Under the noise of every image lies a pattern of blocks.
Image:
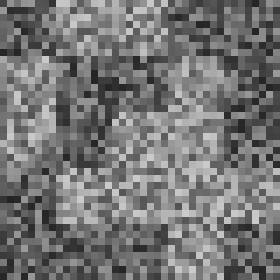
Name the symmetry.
mirrored about the diagonal from the top left
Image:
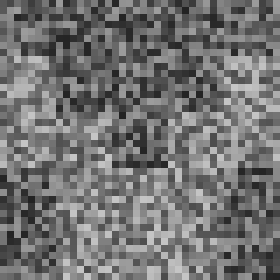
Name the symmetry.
left and right mirror each other
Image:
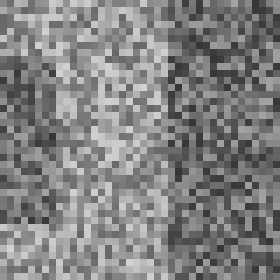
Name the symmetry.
top and bottom mirror each other
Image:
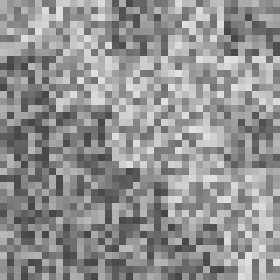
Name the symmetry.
mirrored about the diagonal from the bottom left
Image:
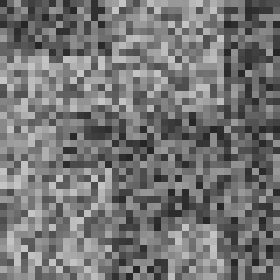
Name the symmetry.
no symmetry
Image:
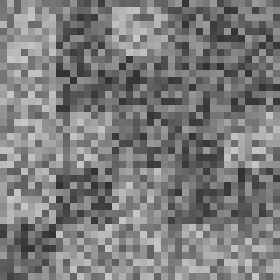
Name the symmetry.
mirrored about the diagonal from the bottom left
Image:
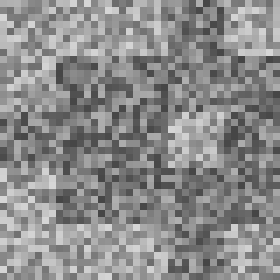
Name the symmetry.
top and bottom mirror each other
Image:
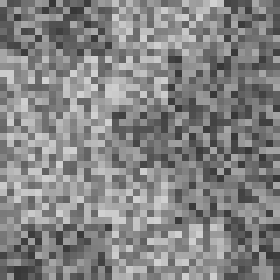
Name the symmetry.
top and bottom mirror each other
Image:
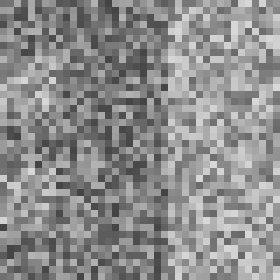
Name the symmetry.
top and bottom mirror each other
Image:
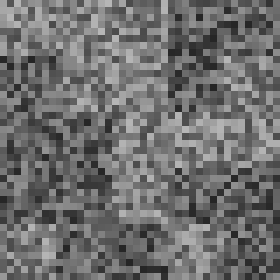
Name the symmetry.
no symmetry
